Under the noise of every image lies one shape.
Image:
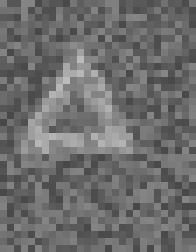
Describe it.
light triangle frame
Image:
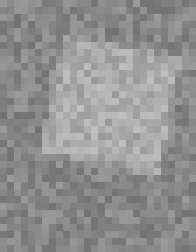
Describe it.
light square
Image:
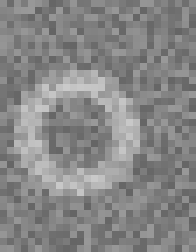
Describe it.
light ring
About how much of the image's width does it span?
two thirds
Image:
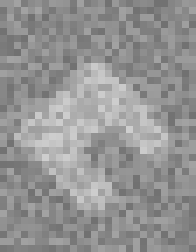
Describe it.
light square with a notch
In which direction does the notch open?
down and right
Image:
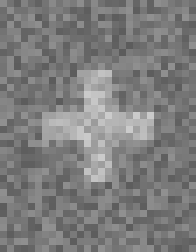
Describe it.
light cross
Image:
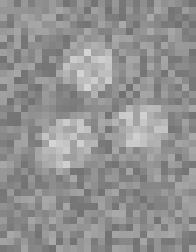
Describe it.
light three dots
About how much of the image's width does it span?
two thirds
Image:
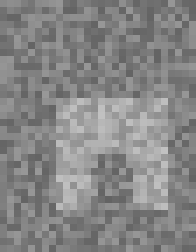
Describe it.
light square with a notch
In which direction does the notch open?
down
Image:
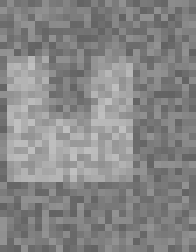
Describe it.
light square with a notch
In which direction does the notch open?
up
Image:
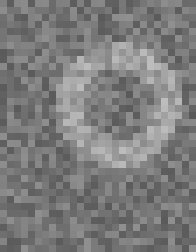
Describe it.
light ring
